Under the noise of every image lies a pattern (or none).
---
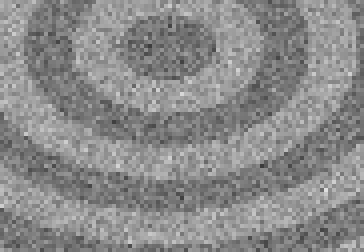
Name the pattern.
rings round one point
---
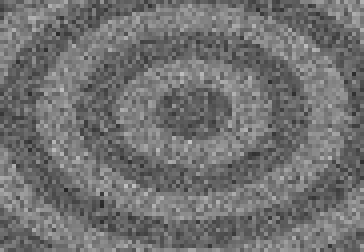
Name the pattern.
rings round one point
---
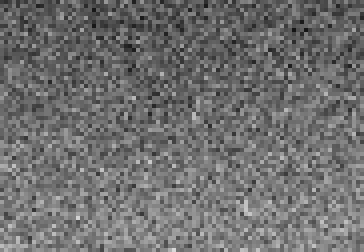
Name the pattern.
a smooth slope
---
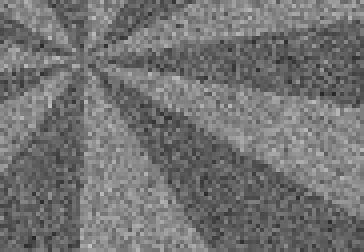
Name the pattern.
spokes from one point
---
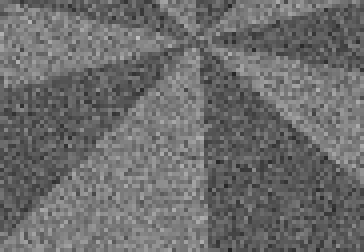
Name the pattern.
spokes from one point
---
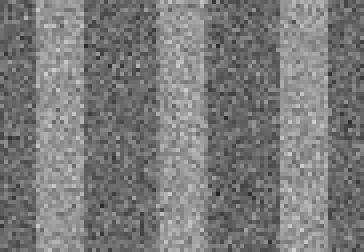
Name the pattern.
vertical stripes
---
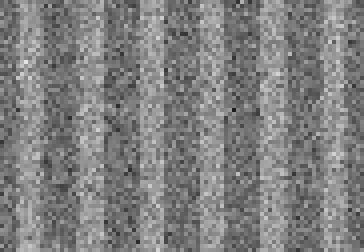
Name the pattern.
vertical stripes
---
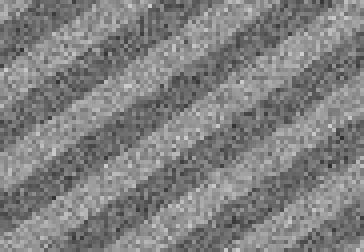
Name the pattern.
diagonal stripes
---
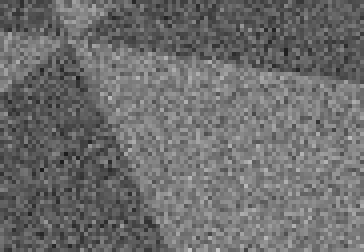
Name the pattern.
spokes from one point
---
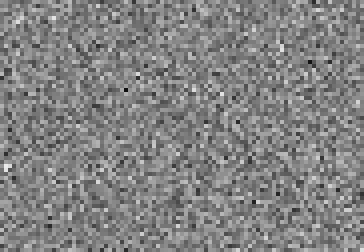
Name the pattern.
only noise
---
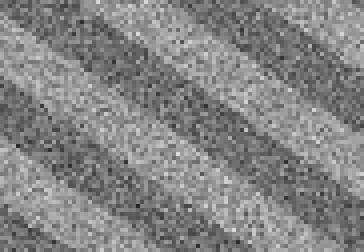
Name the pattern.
diagonal stripes
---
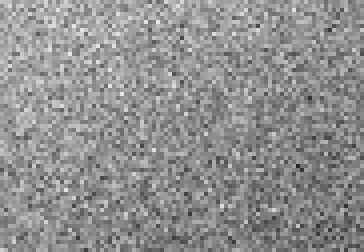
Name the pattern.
a smooth slope
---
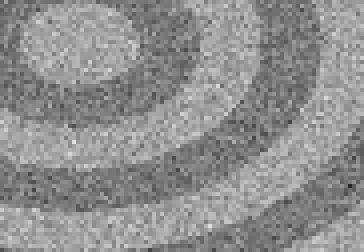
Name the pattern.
rings round one point
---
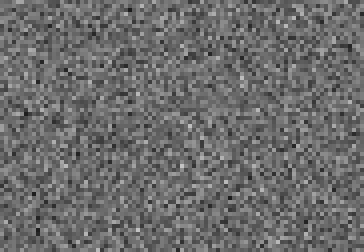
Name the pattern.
only noise
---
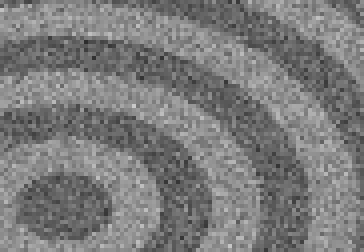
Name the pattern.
rings round one point
